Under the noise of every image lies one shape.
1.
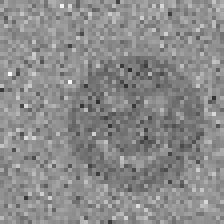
smiling face
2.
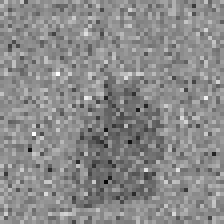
chess knight
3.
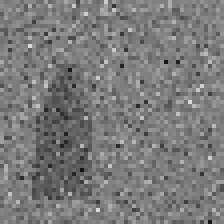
bottle
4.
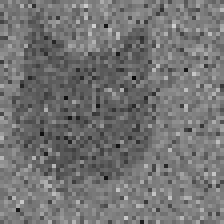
cat's head
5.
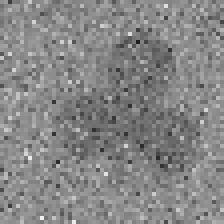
club
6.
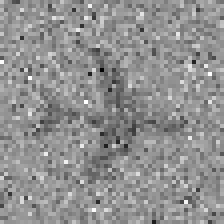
airplane
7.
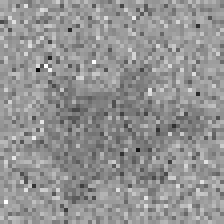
turtle
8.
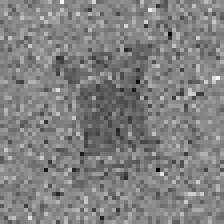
chess rook
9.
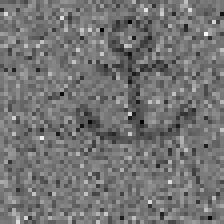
anchor
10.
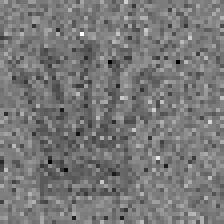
chess queen
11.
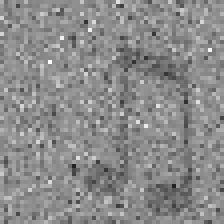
pair of musical notes
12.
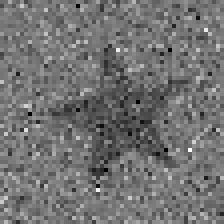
star
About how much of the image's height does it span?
two thirds
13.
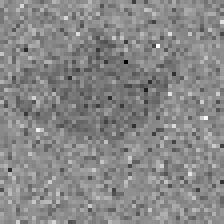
teapot
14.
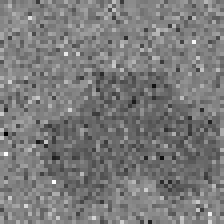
car
